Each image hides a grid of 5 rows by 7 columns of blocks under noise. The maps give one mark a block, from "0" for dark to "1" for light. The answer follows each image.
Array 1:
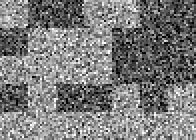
1 0 0 1 1 0 0
0 1 1 1 0 0 0
1 1 1 1 0 0 0
0 1 0 0 1 0 1
1 1 1 1 1 1 1
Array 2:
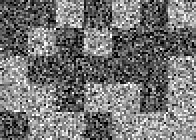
0 0 1 0 1 0 1
0 1 0 1 0 0 0
1 0 0 0 0 0 1
1 1 0 1 1 0 1
0 1 1 0 1 1 1
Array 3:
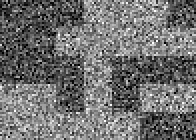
0 0 0 1 1 1 0
0 0 1 1 1 1 1
0 0 0 1 0 0 0
1 1 0 1 0 1 1
1 1 1 1 1 0 0
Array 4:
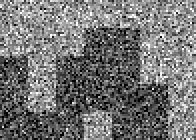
1 1 1 1 1 1 1
1 1 1 0 0 1 1
0 1 0 0 0 1 1
0 1 0 0 0 0 1
0 0 0 1 0 0 1
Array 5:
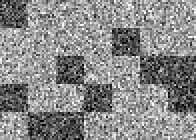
0 1 1 1 1 1 1
1 1 1 1 0 1 1
1 1 0 1 1 0 0
0 1 1 0 1 1 0
1 0 0 1 1 1 1
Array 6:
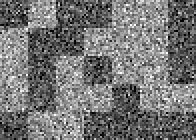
0 1 0 0 1 1 0
1 0 0 1 1 1 0
1 0 1 0 1 1 0
1 0 1 1 0 1 1
0 1 1 0 0 0 0
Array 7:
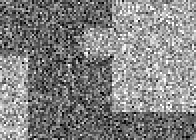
0 0 0 0 1 1 1
0 0 0 1 1 1 1
1 0 0 0 1 1 1
1 0 0 0 1 1 1
1 0 0 0 0 0 0
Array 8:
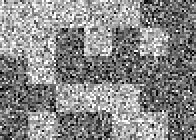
1 1 1 1 1 0 0
1 1 0 1 0 1 0
0 1 0 0 0 0 0
0 0 1 1 1 0 0
0 1 0 0 1 1 0
